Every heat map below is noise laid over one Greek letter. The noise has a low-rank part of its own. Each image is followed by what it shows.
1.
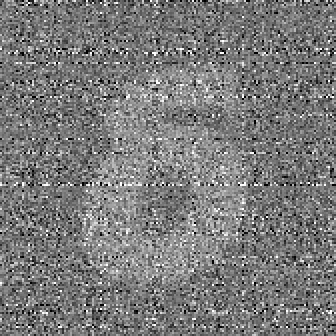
delta
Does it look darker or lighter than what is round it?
lighter
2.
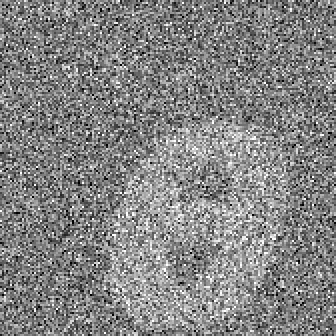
theta
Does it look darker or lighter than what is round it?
lighter
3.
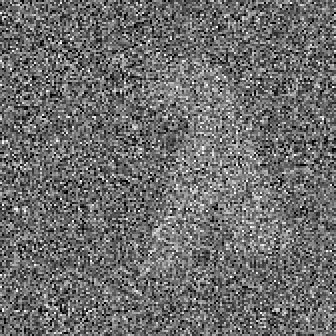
lambda
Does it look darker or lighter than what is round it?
lighter
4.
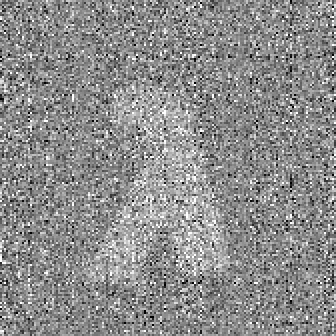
lambda
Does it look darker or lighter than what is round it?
lighter
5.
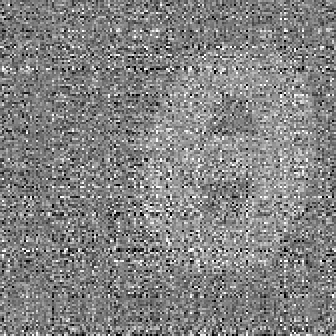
theta
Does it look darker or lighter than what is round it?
lighter
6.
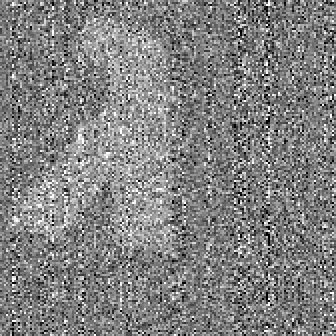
lambda
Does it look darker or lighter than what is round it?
lighter
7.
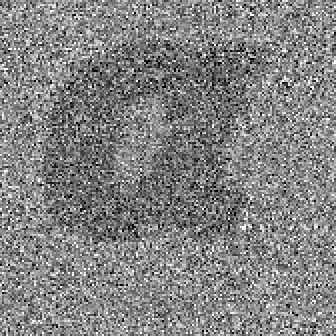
alpha
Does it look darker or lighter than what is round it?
darker
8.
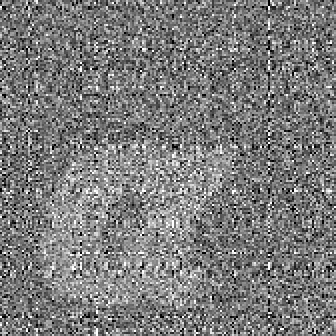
alpha
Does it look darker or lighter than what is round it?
lighter
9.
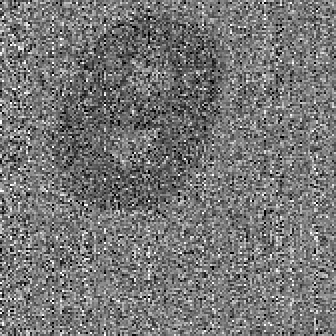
theta
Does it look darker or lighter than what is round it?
darker
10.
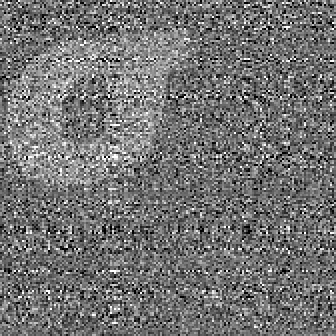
sigma
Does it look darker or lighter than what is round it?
lighter
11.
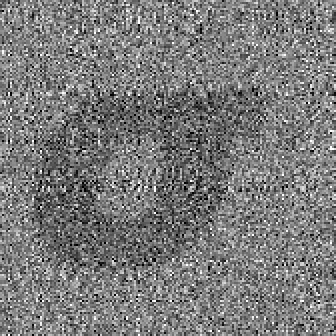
sigma
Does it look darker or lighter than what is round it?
darker
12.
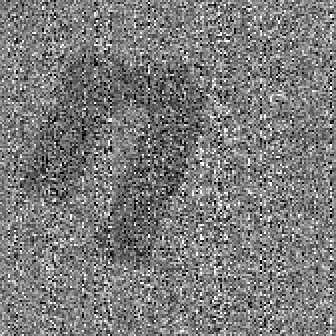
eta
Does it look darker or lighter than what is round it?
darker
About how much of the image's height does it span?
two thirds
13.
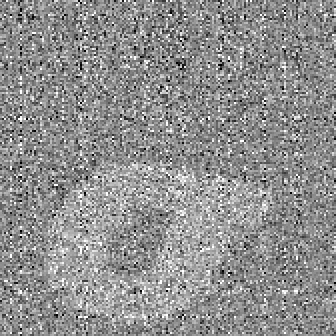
sigma
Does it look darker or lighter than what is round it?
lighter
